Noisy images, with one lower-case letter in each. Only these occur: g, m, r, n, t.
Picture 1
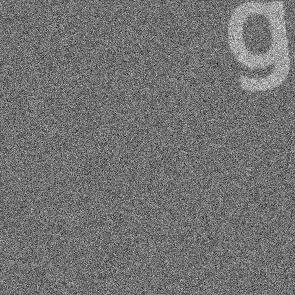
g
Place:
top right
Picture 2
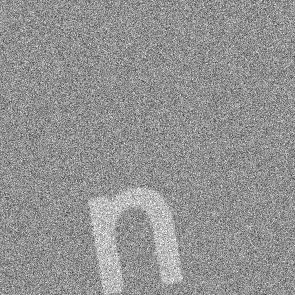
n
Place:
bottom middle
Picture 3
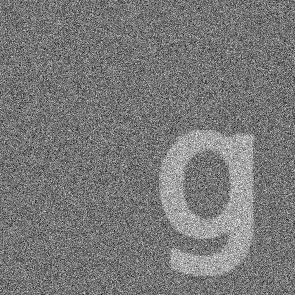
g
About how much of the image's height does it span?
half
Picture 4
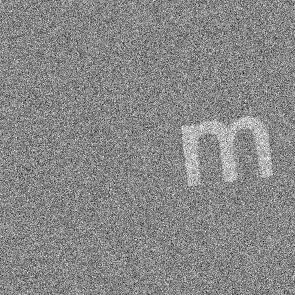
m
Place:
middle right
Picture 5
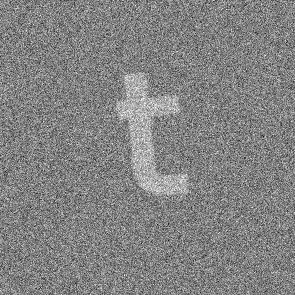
t
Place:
centre
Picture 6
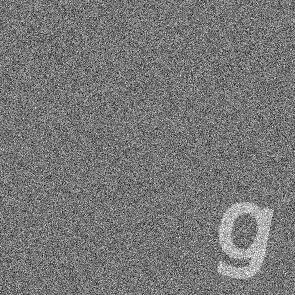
g
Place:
bottom right
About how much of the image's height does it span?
a quarter
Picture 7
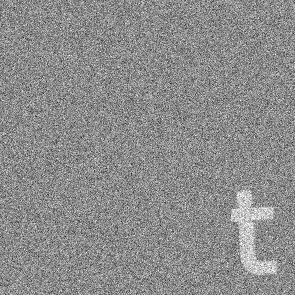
t
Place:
bottom right
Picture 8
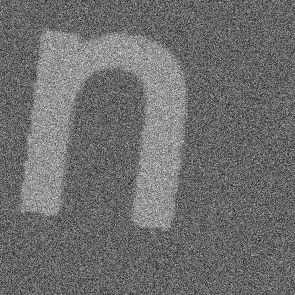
n
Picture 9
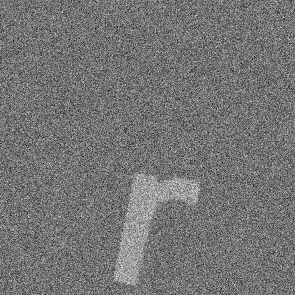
r
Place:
bottom middle
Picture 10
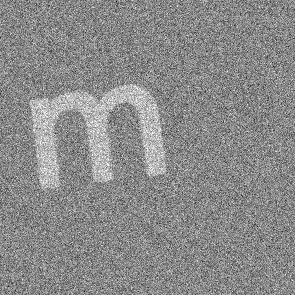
m
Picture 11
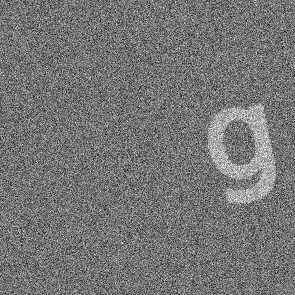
g
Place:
middle right
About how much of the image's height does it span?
a third
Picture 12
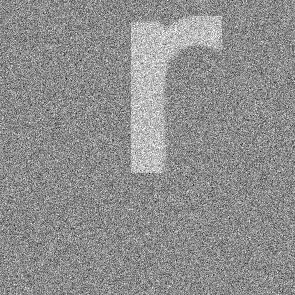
r
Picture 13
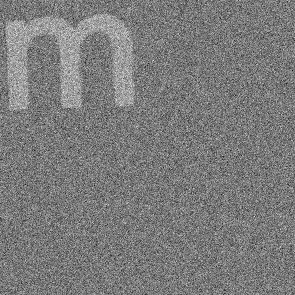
m
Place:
top left
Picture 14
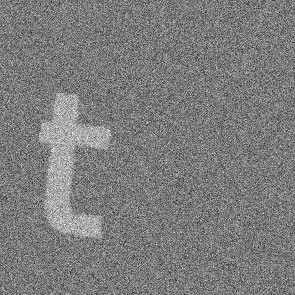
t
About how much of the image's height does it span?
half
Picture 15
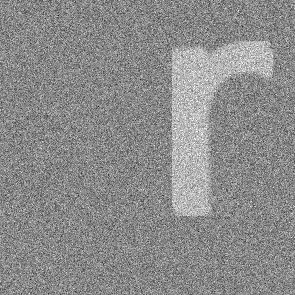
r
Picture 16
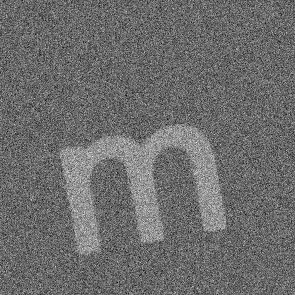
m
